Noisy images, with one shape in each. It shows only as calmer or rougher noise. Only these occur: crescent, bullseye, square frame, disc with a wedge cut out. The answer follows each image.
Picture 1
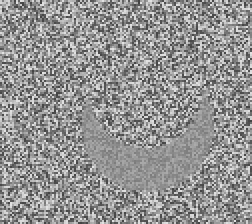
crescent
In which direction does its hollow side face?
up
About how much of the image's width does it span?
half
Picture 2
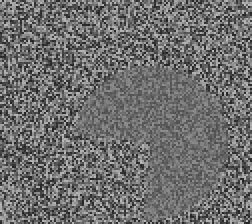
disc with a wedge cut out
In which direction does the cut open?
down and left
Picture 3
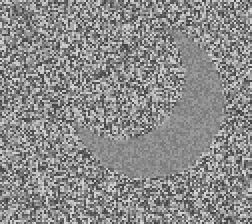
crescent
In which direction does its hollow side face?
up and left
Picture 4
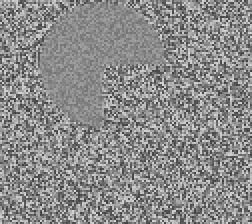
disc with a wedge cut out
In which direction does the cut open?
down and right
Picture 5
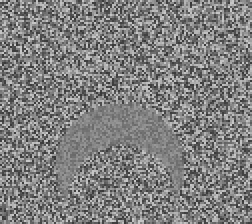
crescent
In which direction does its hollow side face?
down
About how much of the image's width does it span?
half
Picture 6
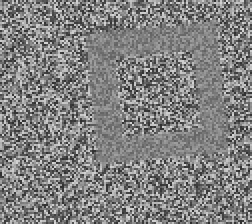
square frame
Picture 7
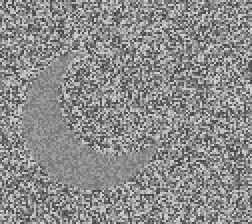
crescent
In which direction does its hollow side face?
up and right
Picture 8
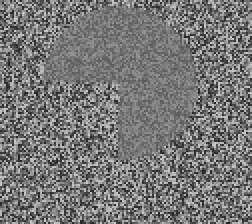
disc with a wedge cut out
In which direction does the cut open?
down and left
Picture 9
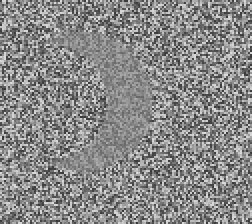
crescent
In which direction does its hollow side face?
left
